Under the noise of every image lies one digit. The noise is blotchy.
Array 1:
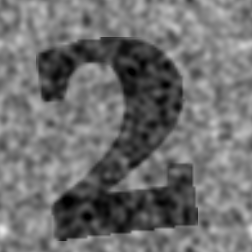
2
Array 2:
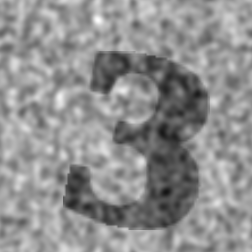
3
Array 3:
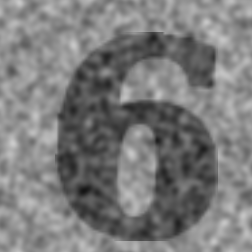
6
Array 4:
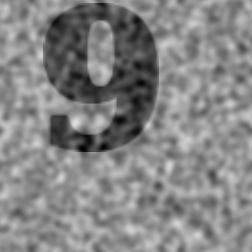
9
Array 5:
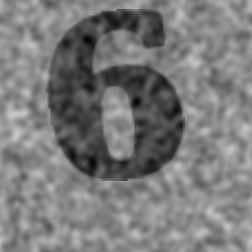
6
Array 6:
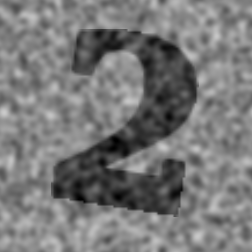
2
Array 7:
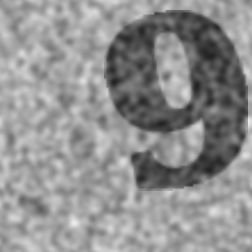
9
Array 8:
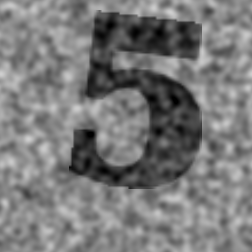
5
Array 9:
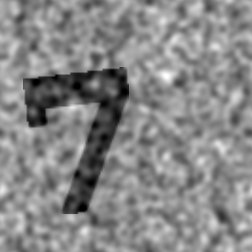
7
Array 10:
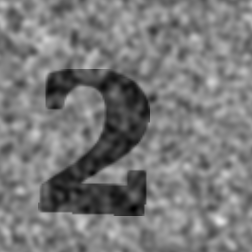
2
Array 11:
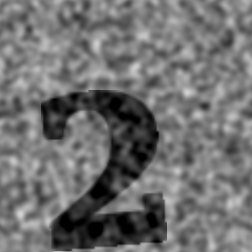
2
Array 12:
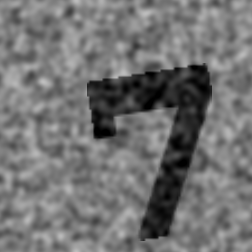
7
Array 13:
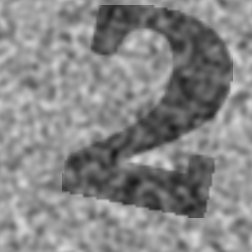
2
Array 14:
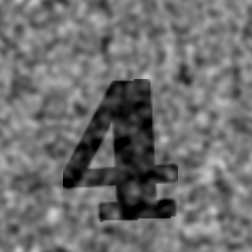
4
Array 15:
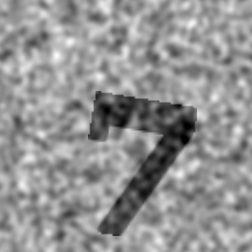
7
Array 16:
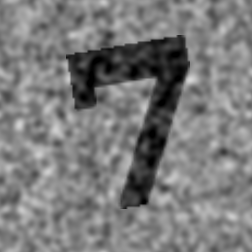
7
